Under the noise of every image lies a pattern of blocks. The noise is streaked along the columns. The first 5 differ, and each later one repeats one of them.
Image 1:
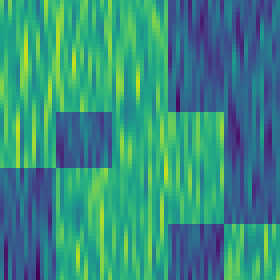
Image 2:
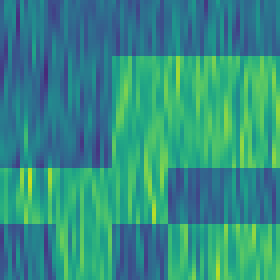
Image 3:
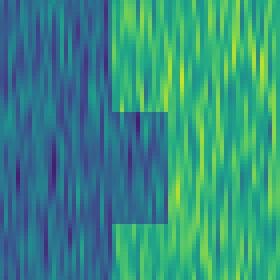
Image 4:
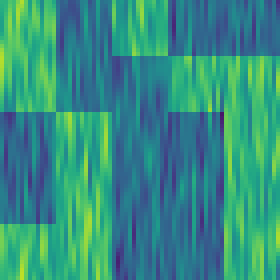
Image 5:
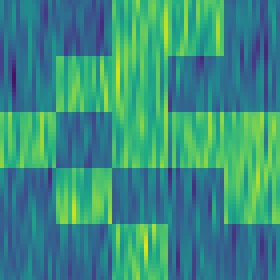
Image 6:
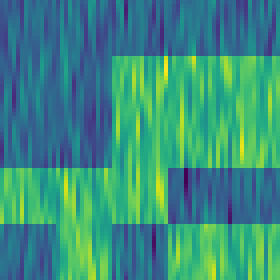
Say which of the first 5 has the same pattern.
2
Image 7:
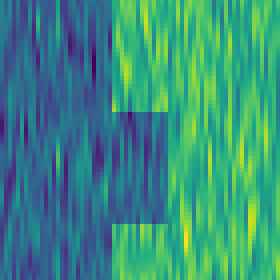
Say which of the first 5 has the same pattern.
3
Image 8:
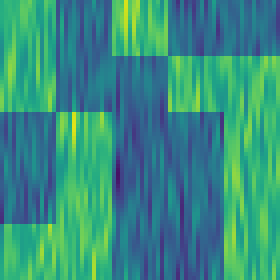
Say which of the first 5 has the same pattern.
4
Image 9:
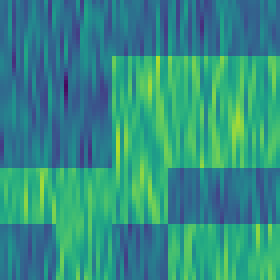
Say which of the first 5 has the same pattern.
2
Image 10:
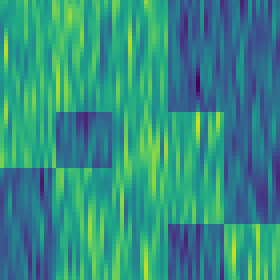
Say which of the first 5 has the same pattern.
1
